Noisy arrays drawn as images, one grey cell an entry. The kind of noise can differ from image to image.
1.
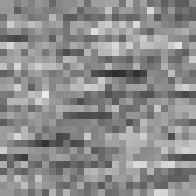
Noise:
streaked along the rows
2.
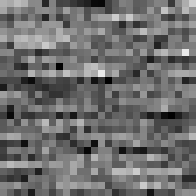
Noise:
streaked along the rows
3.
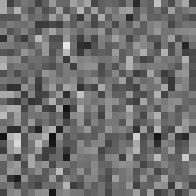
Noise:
low rank plus noise
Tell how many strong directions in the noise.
two
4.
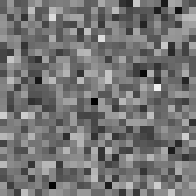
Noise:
independent entries
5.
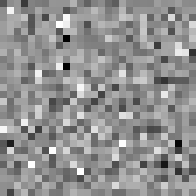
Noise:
heavy tails
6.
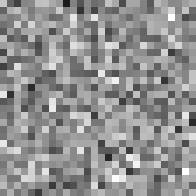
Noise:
independent entries
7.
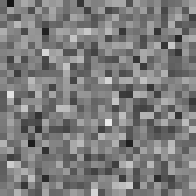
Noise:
independent entries
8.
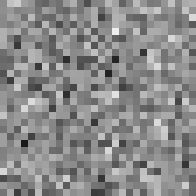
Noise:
independent entries
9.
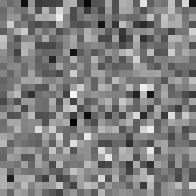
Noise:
low rank plus noise
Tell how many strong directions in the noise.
three or four
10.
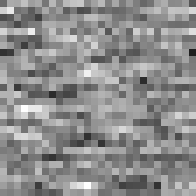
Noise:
streaked along the rows
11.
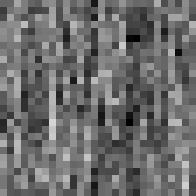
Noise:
streaked along the columns
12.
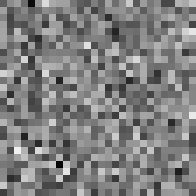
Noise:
independent entries
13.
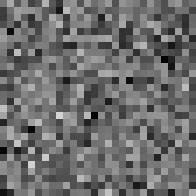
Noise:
independent entries
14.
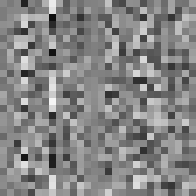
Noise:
columns of uneven size
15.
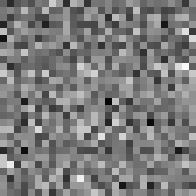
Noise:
low rank plus noise
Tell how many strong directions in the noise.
five to eight
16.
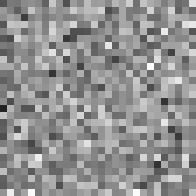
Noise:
independent entries
